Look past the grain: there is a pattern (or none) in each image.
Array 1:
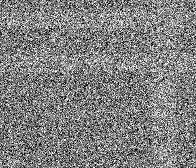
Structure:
bands of rows crossing bands of columns
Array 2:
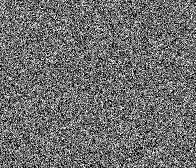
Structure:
only noise
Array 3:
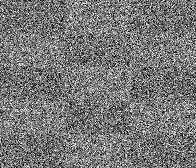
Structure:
a checkerboard
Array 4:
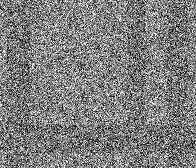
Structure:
bands of rows crossing bands of columns
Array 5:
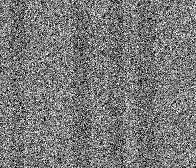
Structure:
bands of columns
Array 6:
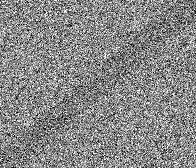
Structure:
a diagonal band
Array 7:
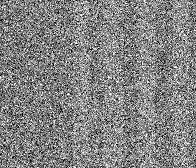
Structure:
bands of columns
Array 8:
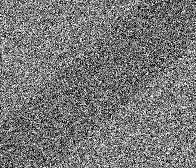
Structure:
a diagonal band
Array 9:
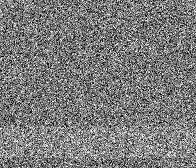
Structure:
one band of rows
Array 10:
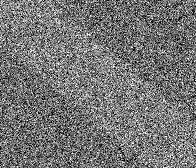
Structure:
a diagonal band
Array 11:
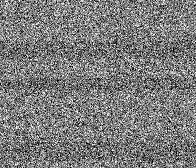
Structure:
bands of rows
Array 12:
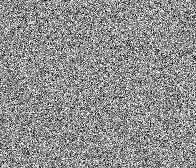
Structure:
only noise
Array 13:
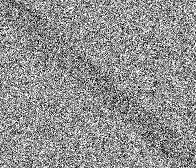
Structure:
a diagonal band
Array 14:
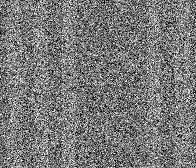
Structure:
bands of columns
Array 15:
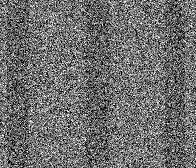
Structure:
bands of columns
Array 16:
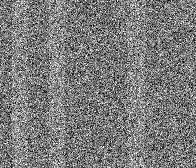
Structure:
bands of columns
